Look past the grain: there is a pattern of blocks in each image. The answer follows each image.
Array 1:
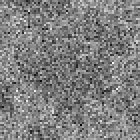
mirrored about the diagonal from the bottom left
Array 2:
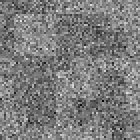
mirrored about the diagonal from the top left
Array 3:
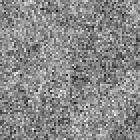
no symmetry
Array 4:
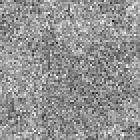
mirrored about the diagonal from the top left
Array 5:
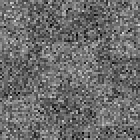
left and right mirror each other
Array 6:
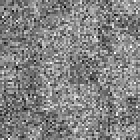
top and bottom mirror each other
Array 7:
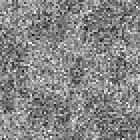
top and bottom mirror each other
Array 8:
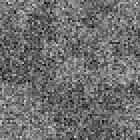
mirrored about the diagonal from the bottom left
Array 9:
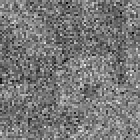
mirrored about the diagonal from the top left
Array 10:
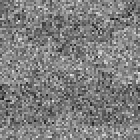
left and right mirror each other
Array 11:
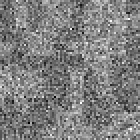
no symmetry
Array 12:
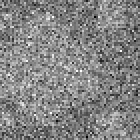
top and bottom mirror each other
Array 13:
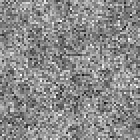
the same after a half turn
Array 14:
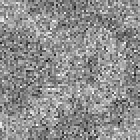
top and bottom mirror each other
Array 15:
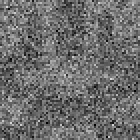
left and right mirror each other
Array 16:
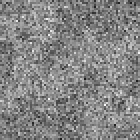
the same after a half turn
